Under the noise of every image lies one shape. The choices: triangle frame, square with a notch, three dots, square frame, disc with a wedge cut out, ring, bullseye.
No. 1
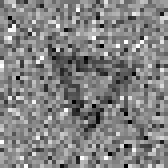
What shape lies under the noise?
triangle frame
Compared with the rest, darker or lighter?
darker
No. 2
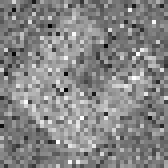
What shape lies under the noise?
square with a notch
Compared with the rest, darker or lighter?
lighter
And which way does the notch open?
up and right
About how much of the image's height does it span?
nearly all
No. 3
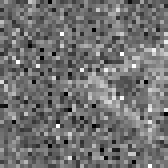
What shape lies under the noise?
triangle frame
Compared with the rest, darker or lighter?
lighter
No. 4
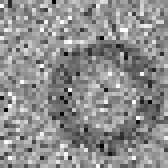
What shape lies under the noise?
ring
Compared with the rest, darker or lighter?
darker
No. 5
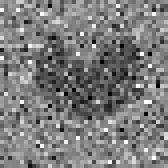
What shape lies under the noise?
disc with a wedge cut out
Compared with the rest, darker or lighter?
darker
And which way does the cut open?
up
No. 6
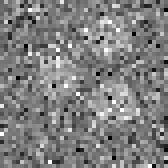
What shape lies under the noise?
three dots
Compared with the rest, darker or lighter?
lighter
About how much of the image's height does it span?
two thirds
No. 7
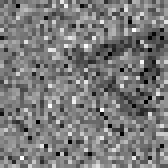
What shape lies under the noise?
triangle frame
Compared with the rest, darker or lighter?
darker
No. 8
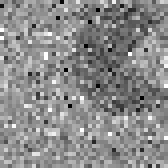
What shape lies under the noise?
disc with a wedge cut out
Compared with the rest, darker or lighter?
darker
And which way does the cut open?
right
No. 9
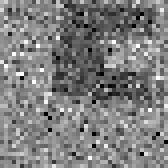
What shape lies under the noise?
square with a notch
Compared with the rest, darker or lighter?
darker
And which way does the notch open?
right
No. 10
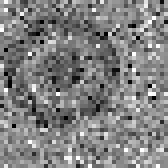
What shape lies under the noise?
bullseye
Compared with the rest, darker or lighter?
darker
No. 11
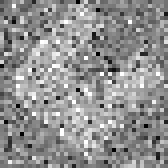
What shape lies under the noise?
square with a notch
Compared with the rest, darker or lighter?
lighter
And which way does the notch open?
up and right
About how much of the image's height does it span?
nearly all
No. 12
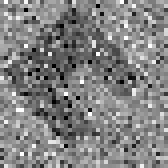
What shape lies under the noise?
square with a notch
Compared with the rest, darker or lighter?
darker
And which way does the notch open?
down and right
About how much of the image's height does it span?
nearly all
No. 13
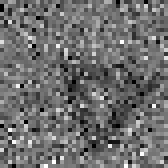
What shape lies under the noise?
triangle frame
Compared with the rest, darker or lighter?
darker
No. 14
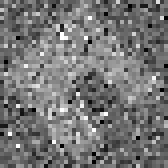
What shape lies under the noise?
square with a notch
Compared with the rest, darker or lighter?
lighter
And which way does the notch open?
down and right
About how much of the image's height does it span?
nearly all
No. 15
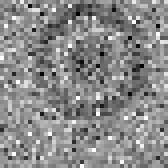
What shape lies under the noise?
bullseye
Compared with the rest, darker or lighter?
darker
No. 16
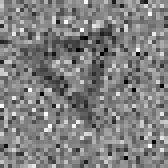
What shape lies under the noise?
triangle frame
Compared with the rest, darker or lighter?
darker
